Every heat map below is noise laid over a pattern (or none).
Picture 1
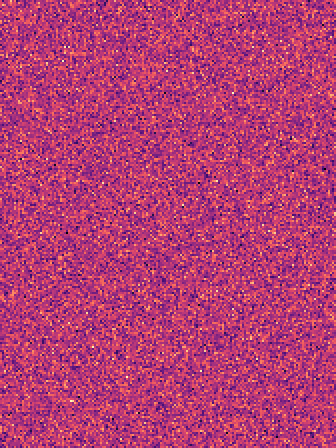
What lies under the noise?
only noise
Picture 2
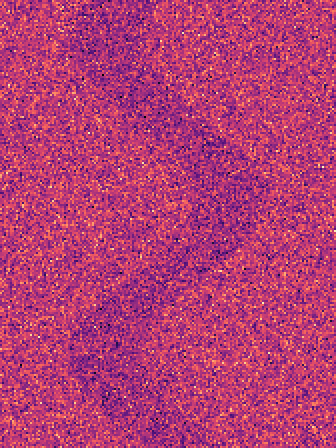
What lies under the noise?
a wavy band
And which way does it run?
top to bottom
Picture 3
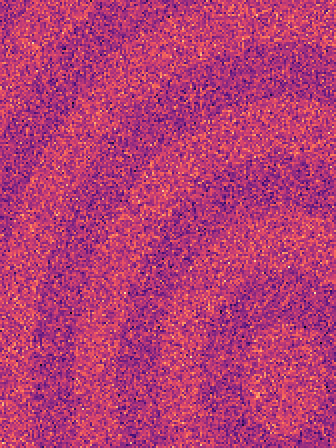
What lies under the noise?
rings round one point
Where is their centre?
bottom right
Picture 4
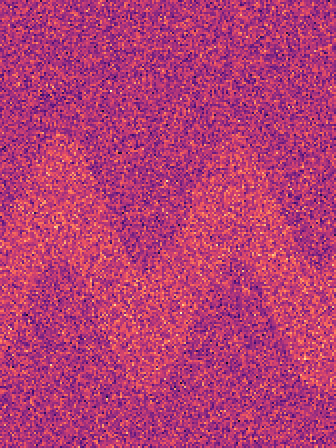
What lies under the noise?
a wavy band
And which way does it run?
left to right
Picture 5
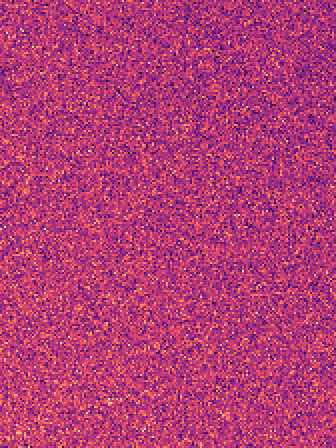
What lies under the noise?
a smooth slope
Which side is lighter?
bottom left
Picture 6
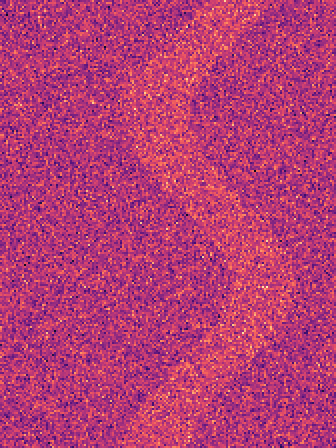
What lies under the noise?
a wavy band
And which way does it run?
top to bottom
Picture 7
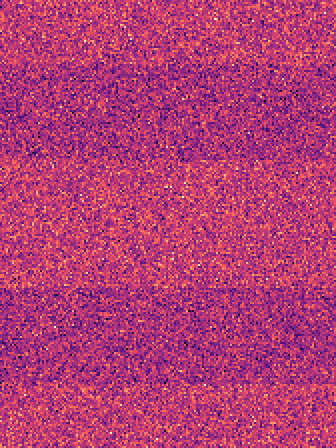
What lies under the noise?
horizontal stripes
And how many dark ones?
2
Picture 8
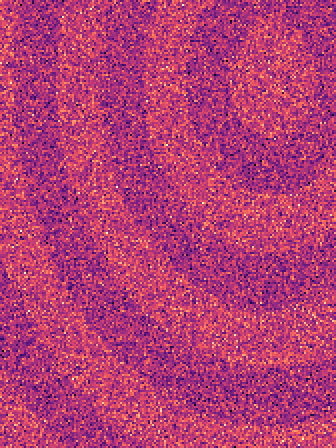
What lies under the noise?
rings round one point
